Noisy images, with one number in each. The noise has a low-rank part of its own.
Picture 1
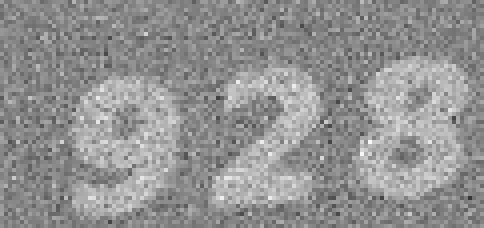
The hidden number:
928
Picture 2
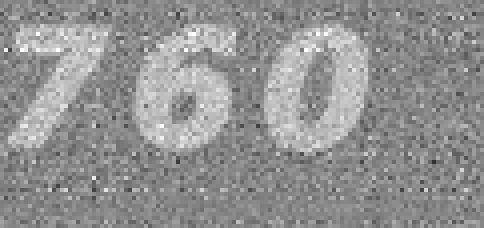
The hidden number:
760
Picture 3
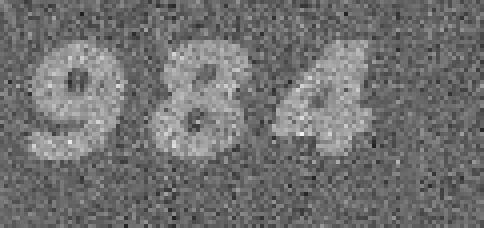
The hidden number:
984
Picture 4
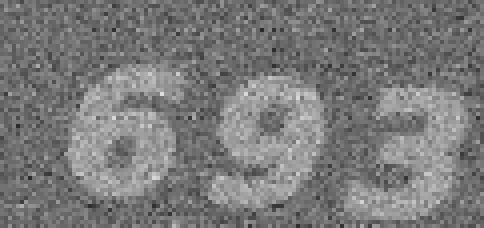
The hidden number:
693
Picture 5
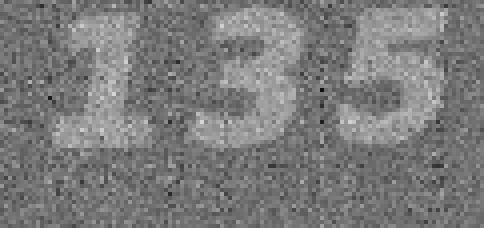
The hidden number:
135
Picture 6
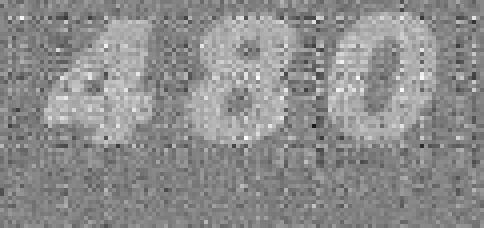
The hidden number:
480
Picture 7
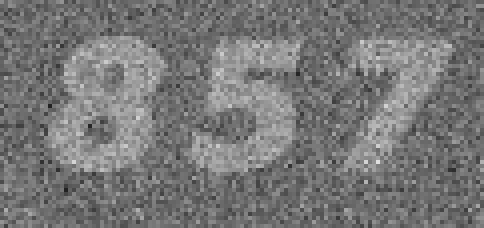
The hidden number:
857
